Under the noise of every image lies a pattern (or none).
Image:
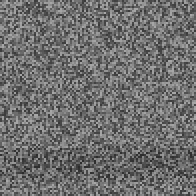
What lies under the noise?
one band of rows
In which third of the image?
bottom
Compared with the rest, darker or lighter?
darker
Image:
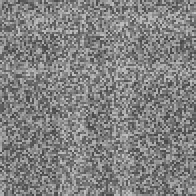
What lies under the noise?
bands of rows crossing bands of columns
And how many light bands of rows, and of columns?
2 and 2
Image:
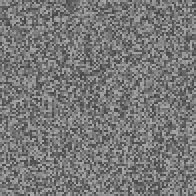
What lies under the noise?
only noise
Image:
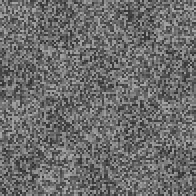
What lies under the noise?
a checkerboard
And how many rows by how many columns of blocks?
4 by 5
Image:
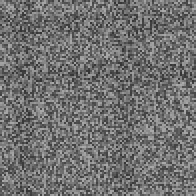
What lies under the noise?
bands of rows crossing bands of columns
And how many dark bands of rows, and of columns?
2 and 2
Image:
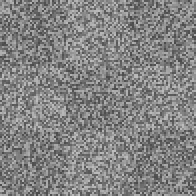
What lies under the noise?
a checkerboard
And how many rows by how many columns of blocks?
3 by 3
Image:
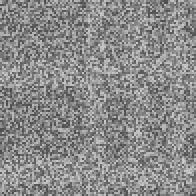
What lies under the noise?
bands of rows crossing bands of columns
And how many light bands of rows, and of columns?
2 and 3
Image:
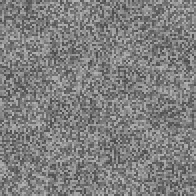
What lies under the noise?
a checkerboard
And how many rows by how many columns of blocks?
6 by 4
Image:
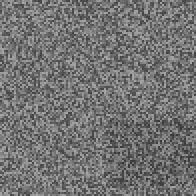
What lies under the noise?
one block
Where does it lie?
bottom right
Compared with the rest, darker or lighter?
darker
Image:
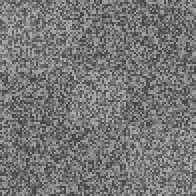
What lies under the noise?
blocks along the diagonal
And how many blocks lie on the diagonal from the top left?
3
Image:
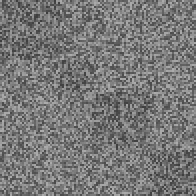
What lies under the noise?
blocks along the diagonal
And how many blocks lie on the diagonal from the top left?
4
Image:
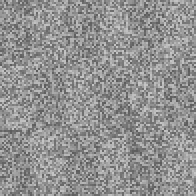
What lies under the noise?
a checkerboard
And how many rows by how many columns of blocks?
3 by 6
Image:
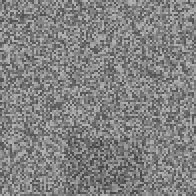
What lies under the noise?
one block
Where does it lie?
bottom middle
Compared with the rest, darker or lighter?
darker
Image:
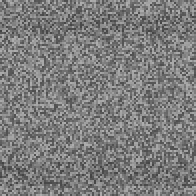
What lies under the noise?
bands of rows
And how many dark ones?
2
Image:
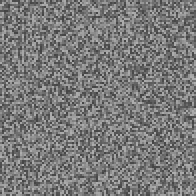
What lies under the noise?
only noise
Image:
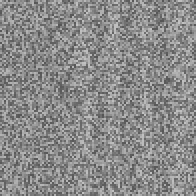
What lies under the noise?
bands of columns
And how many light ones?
4
